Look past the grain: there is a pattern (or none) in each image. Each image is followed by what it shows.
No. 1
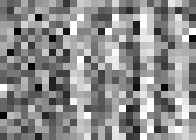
bands of columns
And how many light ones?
4
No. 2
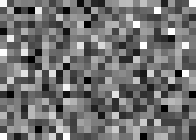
only noise
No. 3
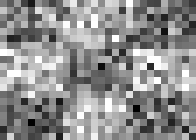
a checkerboard
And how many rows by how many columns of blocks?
3 by 3
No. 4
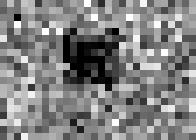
one block
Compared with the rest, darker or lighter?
darker
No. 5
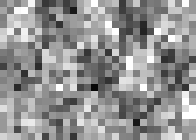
a checkerboard
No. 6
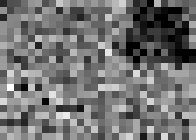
one block
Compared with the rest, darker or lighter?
darker
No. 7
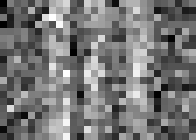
bands of columns
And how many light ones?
3
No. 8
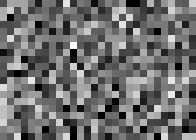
only noise
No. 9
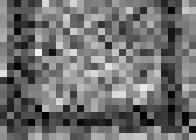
bands of rows crossing bands of columns
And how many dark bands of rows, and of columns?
1 and 2
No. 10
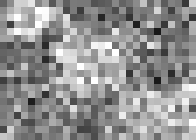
blocks along the diagonal
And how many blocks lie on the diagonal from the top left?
3
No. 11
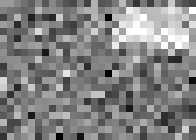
one block
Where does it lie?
top right
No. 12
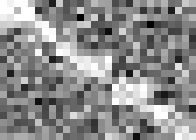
blocks along the diagonal
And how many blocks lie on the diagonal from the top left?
7
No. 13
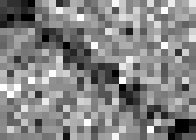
blocks along the diagonal
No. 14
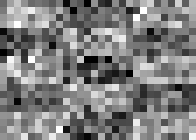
a checkerboard
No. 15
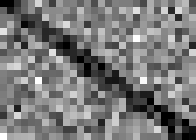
a diagonal band
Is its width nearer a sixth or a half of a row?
a sixth
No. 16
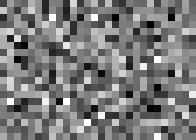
only noise
